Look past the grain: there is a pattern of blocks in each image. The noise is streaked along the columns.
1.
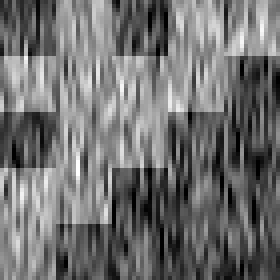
mirrored about the diagonal from the top left
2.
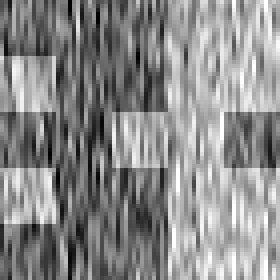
top and bottom mirror each other
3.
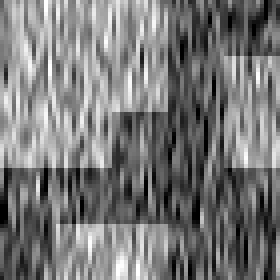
mirrored about the diagonal from the top left
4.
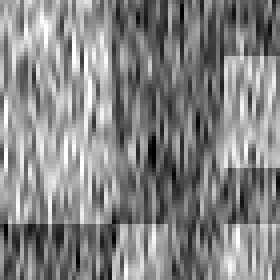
no symmetry
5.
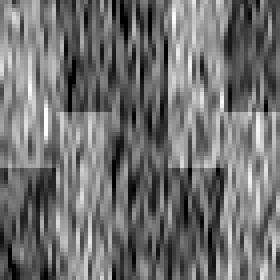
the same after a half turn
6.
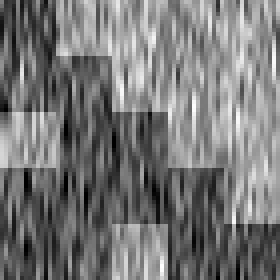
mirrored about the diagonal from the bottom left
